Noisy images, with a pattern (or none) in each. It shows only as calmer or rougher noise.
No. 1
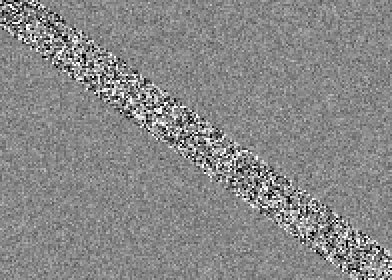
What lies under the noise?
a diagonal band
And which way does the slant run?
top left to bottom right
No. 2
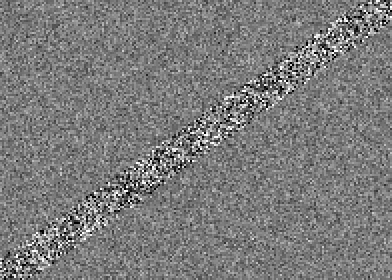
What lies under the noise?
a diagonal band
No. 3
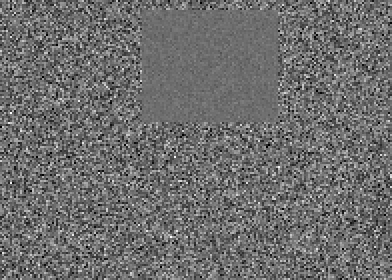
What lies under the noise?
one block
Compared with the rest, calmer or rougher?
calmer
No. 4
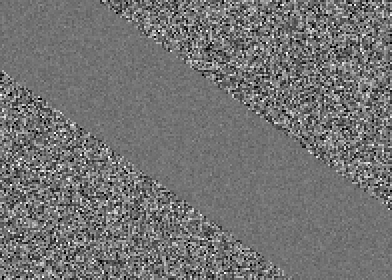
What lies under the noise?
a diagonal band
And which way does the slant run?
top left to bottom right
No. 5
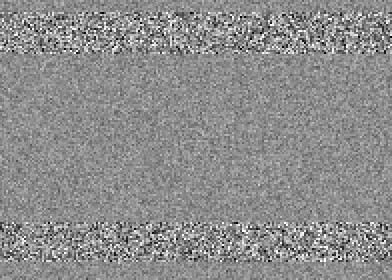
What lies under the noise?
bands of rows
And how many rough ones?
2
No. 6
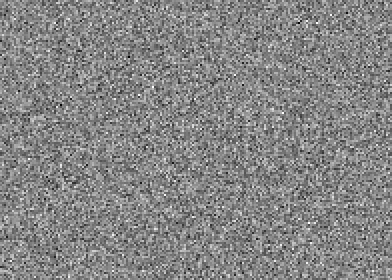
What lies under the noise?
only noise
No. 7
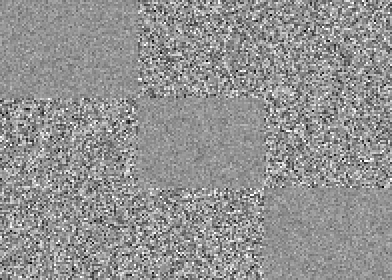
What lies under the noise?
blocks along the diagonal
